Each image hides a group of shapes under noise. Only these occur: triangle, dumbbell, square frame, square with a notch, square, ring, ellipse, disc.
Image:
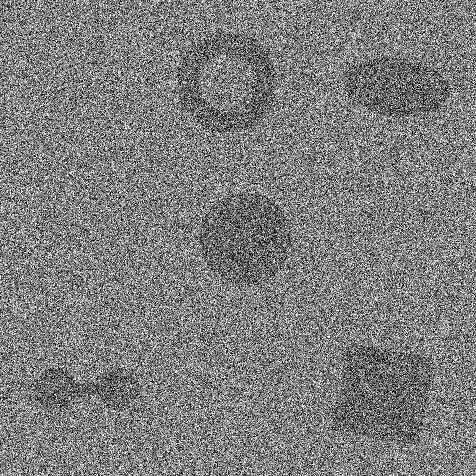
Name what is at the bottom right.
square
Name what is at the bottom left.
dumbbell
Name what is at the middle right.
nothing
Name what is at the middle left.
nothing
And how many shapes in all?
5
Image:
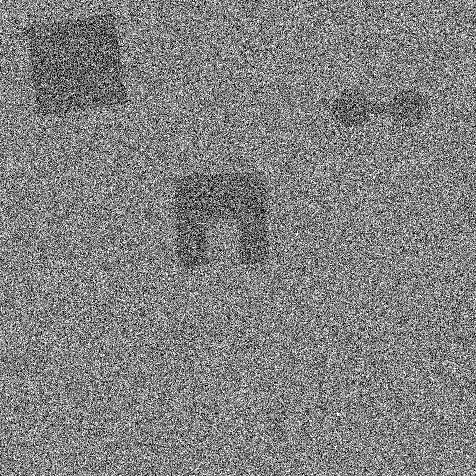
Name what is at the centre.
square with a notch
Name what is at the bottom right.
nothing
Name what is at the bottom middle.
nothing
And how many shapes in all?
3
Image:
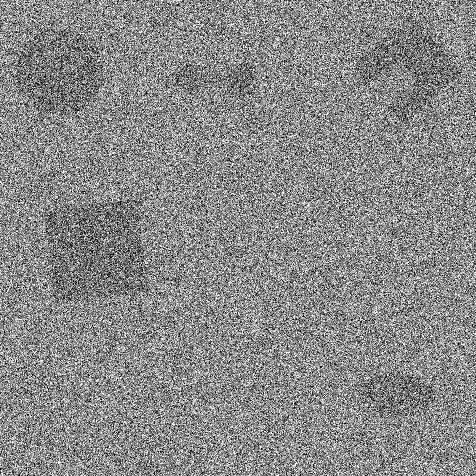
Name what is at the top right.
square with a notch
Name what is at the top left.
disc
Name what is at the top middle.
dumbbell
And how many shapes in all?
5
